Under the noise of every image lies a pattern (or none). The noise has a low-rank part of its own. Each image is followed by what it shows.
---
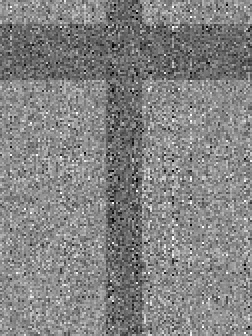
bands of rows crossing bands of columns
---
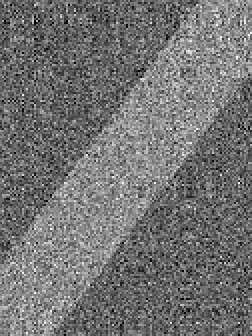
a diagonal band
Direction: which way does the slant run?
bottom left to top right
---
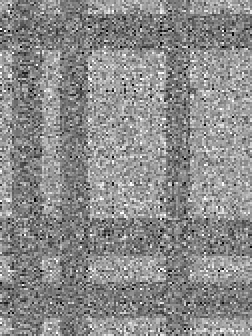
bands of rows crossing bands of columns
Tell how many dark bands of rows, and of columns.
3 and 3
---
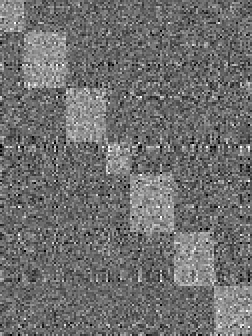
blocks along the diagonal
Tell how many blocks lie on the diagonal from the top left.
7
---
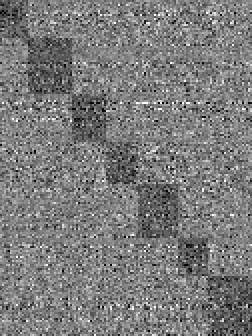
blocks along the diagonal
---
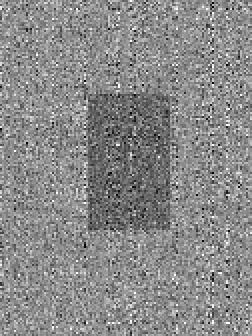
one block
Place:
centre
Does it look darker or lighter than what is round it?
darker
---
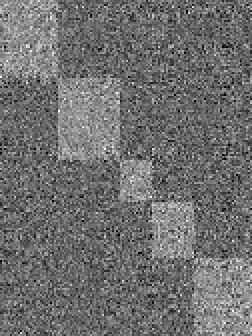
blocks along the diagonal
